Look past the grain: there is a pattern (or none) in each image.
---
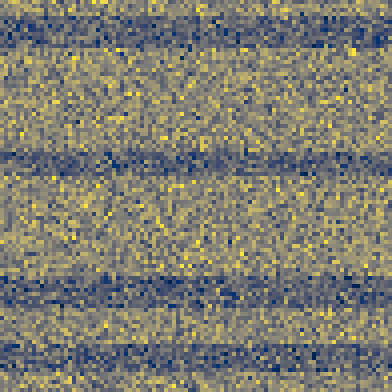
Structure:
bands of rows
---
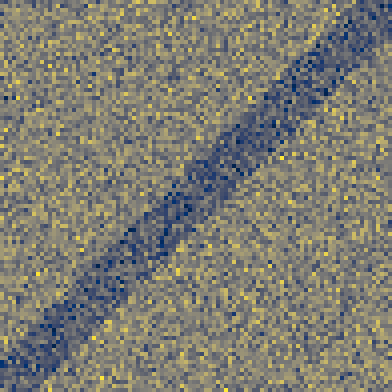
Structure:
a diagonal band
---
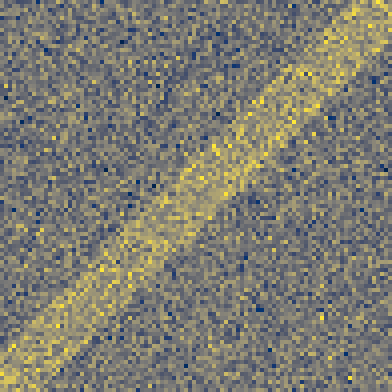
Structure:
a diagonal band
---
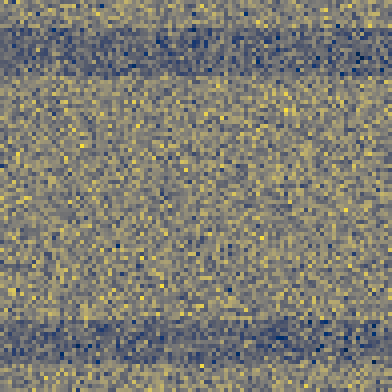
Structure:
bands of rows
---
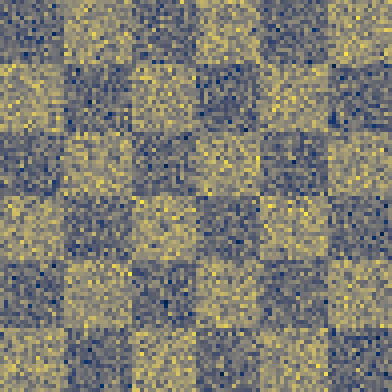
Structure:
a checkerboard
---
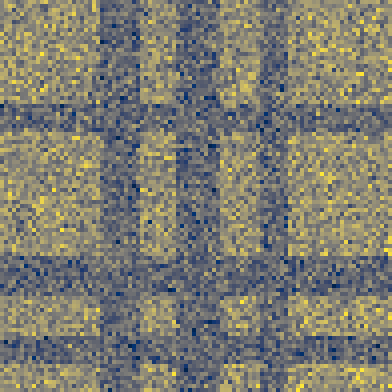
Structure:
bands of rows crossing bands of columns
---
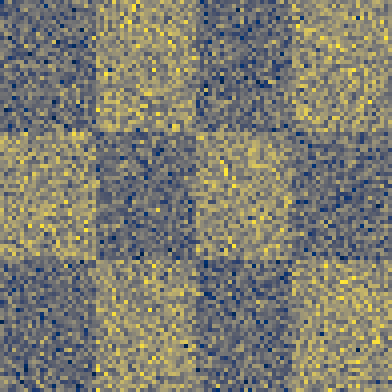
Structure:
a checkerboard
